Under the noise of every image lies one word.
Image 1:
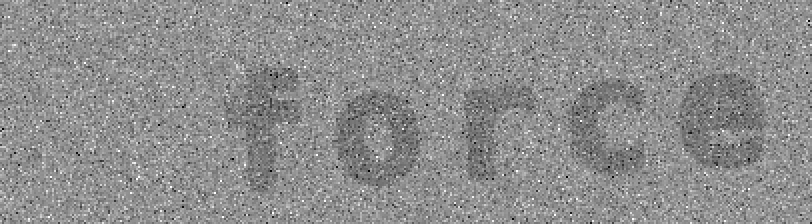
force
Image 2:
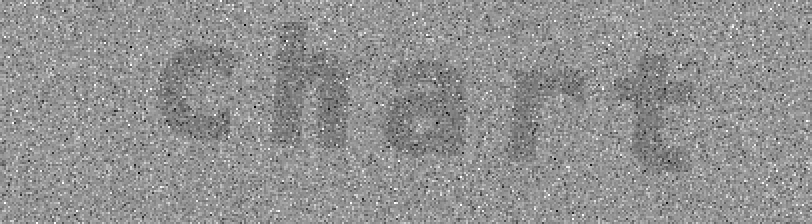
chart
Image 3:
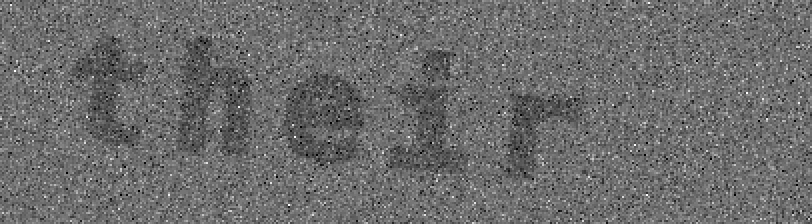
their
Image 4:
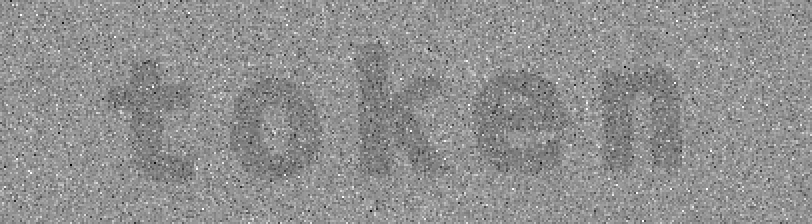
token
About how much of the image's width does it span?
two thirds
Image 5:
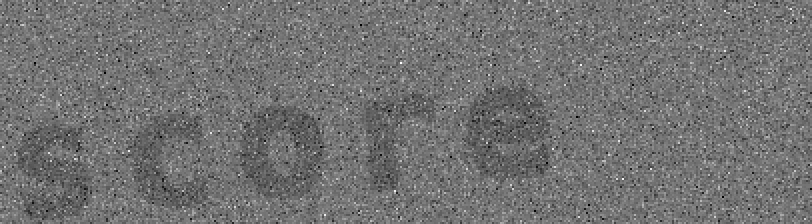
score
